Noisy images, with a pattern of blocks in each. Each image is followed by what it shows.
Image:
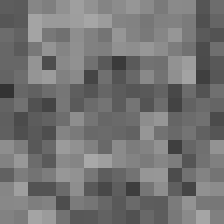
left and right mirror each other
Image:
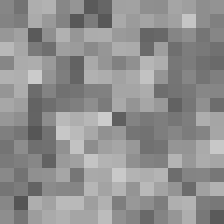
the same after a half turn
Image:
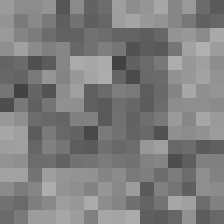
mirrored about the diagonal from the top left
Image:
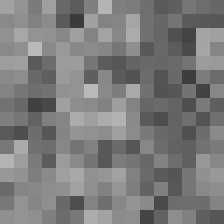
top and bottom mirror each other
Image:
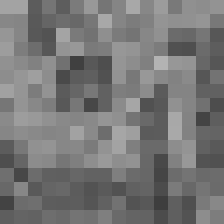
no symmetry
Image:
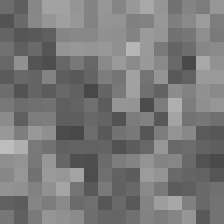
no symmetry
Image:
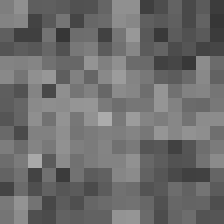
top and bottom mirror each other
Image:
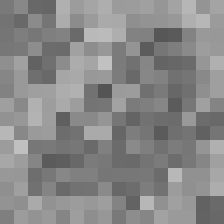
mirrored about the diagonal from the top left
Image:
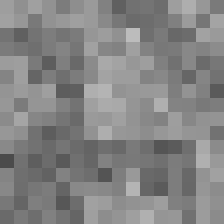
mirrored about the diagonal from the bottom left
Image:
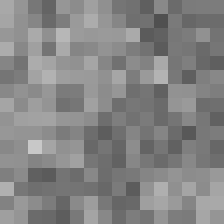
no symmetry
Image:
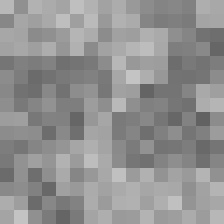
the same after a half turn
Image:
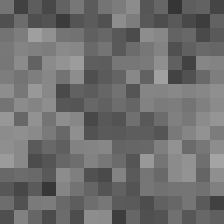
the same after a half turn
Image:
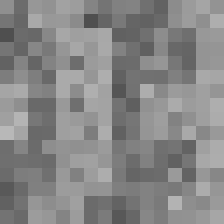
top and bottom mirror each other
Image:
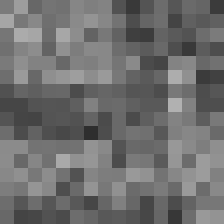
no symmetry
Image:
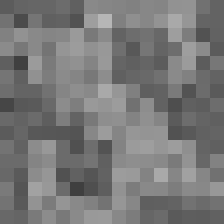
the same after a half turn
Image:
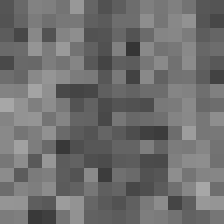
left and right mirror each other
